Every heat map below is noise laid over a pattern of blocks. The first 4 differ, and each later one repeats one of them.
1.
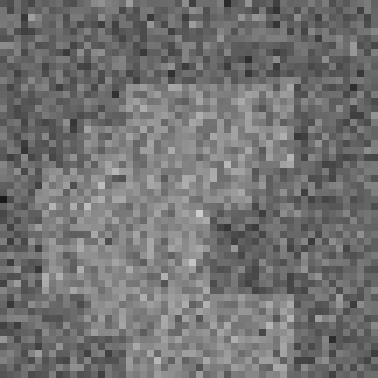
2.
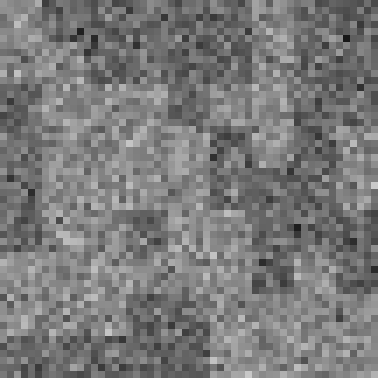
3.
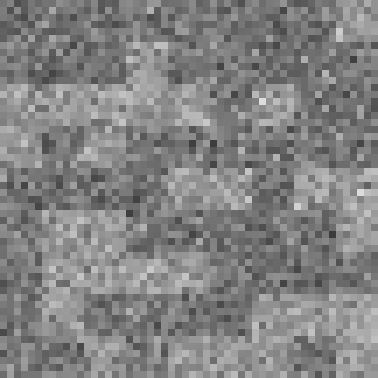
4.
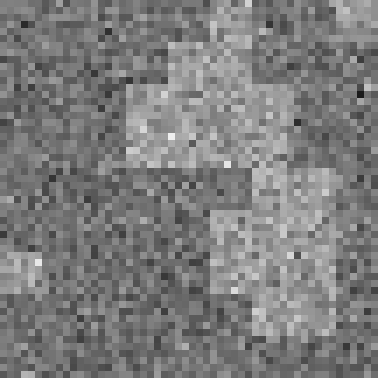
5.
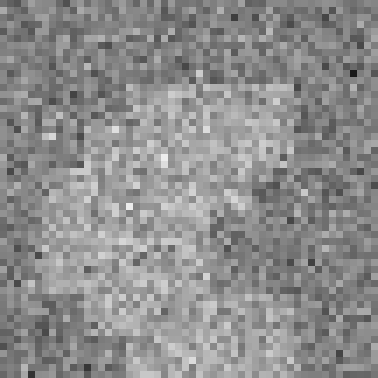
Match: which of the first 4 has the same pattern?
1
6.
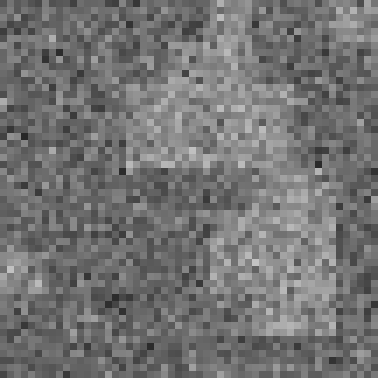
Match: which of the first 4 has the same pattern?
4
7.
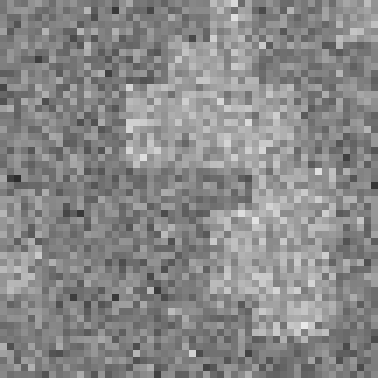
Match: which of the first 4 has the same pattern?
4
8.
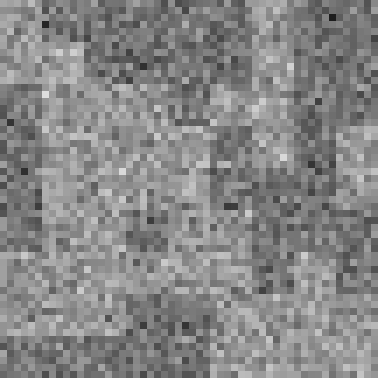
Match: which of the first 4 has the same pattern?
2
